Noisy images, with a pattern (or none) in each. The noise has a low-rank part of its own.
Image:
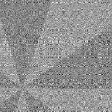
spokes from one point
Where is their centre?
bottom left
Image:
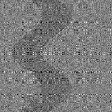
a wavy band
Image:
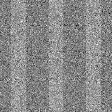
vertical stripes
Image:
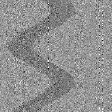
a wavy band
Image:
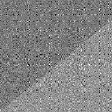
a sharp edge
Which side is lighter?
bottom right
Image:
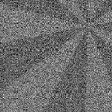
spokes from one point
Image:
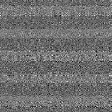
horizontal stripes
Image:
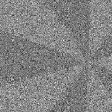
spokes from one point
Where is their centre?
middle right
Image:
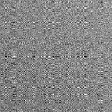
a smooth slope
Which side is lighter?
top right
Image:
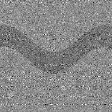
a wavy band
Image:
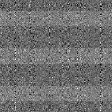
horizontal stripes
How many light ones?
3
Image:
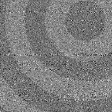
rings round one point
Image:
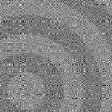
rings round one point
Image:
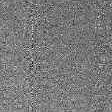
a smooth slope
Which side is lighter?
bottom left
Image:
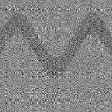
a wavy band
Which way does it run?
left to right
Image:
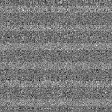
horizontal stripes
